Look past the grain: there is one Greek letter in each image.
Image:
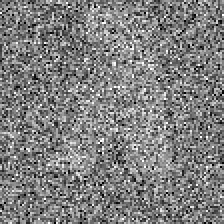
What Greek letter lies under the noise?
lambda
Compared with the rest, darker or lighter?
lighter
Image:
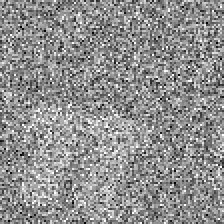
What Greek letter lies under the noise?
pi
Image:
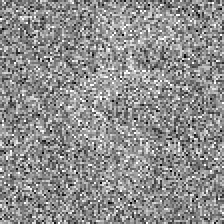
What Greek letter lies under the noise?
xi
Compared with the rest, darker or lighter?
lighter
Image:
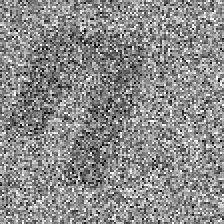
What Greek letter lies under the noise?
eta
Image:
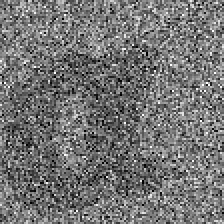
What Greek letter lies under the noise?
alpha
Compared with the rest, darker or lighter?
darker
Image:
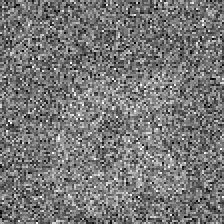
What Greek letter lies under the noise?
alpha
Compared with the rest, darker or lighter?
lighter
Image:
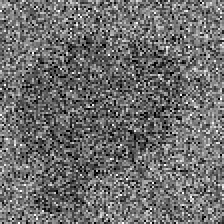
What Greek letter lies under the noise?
phi
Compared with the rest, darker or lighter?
darker
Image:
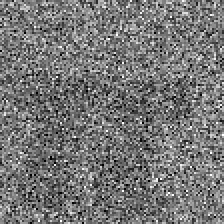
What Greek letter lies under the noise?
pi
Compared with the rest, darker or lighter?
darker
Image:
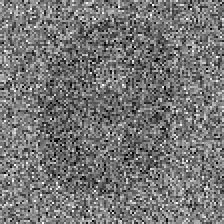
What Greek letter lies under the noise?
theta
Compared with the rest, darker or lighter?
darker
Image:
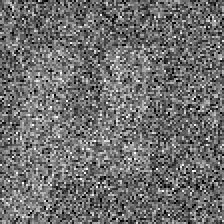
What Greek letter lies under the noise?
mu
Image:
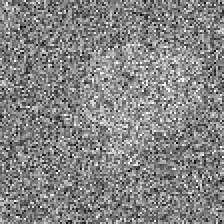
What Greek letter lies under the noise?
phi
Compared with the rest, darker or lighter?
lighter
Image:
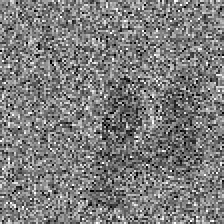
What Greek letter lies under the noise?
mu
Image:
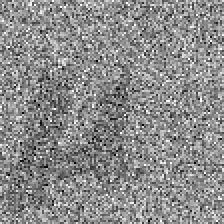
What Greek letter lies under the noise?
mu
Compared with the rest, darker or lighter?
darker
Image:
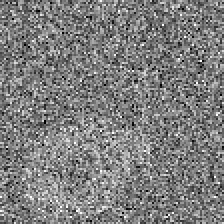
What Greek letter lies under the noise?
sigma
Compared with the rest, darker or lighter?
lighter
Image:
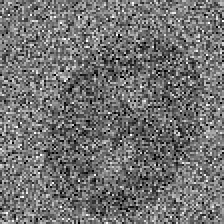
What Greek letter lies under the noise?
theta
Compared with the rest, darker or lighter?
darker
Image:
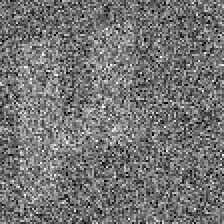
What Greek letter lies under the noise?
mu
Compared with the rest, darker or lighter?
lighter
